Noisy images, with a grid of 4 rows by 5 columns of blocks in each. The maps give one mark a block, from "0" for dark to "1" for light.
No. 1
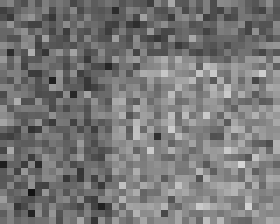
0 0 0 0 0
0 0 1 1 1
0 0 1 1 1
0 0 1 1 1
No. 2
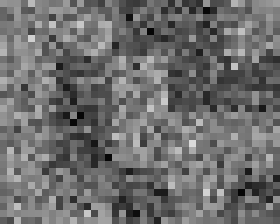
1 1 0 0 1
1 0 1 0 0
1 0 1 1 1
1 1 0 1 0
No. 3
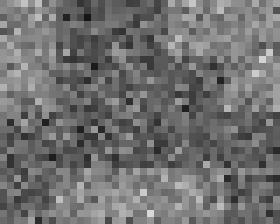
1 0 0 1 1
1 0 0 0 1
0 0 0 0 0
0 1 1 1 0
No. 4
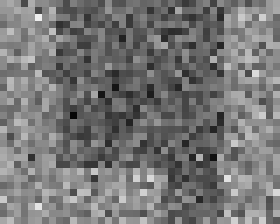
1 0 0 0 1
1 0 0 0 1
1 0 0 0 1
1 1 1 0 1
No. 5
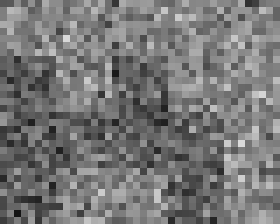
1 1 1 1 1
0 1 0 1 1
0 0 0 0 1
0 1 1 0 1
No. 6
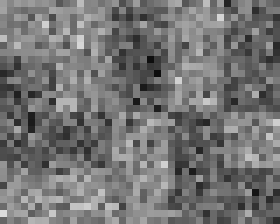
1 1 0 1 0
0 1 0 1 0
0 0 1 0 1
1 1 1 0 0
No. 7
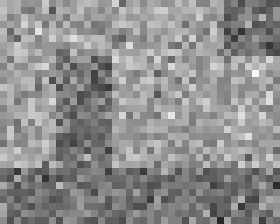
1 1 1 1 0
1 0 1 1 1
1 0 1 1 1
0 0 0 0 0
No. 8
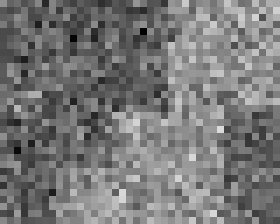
0 0 0 1 1
0 0 0 1 1
0 0 1 1 0
0 1 1 1 0
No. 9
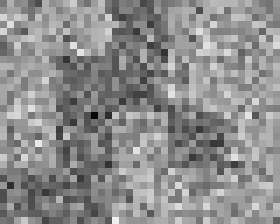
1 1 0 1 1
1 0 0 1 1
1 0 1 0 1
0 0 1 1 1
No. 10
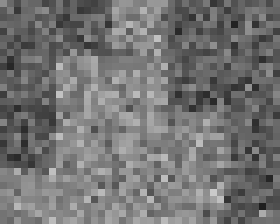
0 0 1 0 0
0 1 1 0 0
0 1 1 1 0
1 1 1 1 0
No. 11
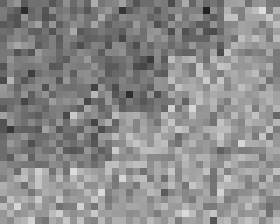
0 0 0 0 1
0 0 0 1 1
0 0 1 1 1
1 1 1 1 1
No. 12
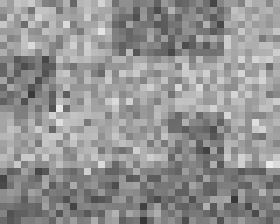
1 1 0 0 1
0 1 1 1 1
1 1 1 0 1
0 0 0 0 0
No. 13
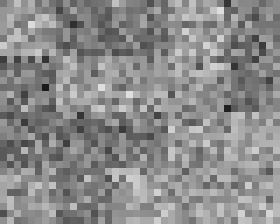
1 0 0 1 0
0 1 1 1 0
0 0 0 1 1
1 0 1 1 1
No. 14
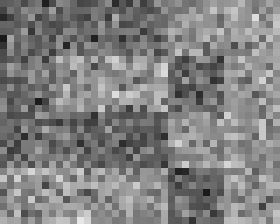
0 0 0 1 1
0 1 1 0 1
0 0 0 1 1
1 1 1 0 1
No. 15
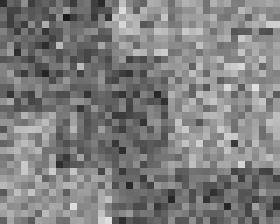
0 0 1 1 1
0 0 0 1 1
1 0 0 1 1
1 1 0 0 0
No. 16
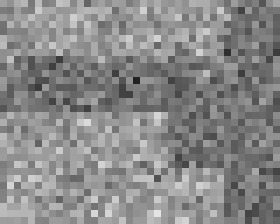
1 1 1 1 0
0 0 0 0 0
1 1 1 0 0
1 1 1 1 0
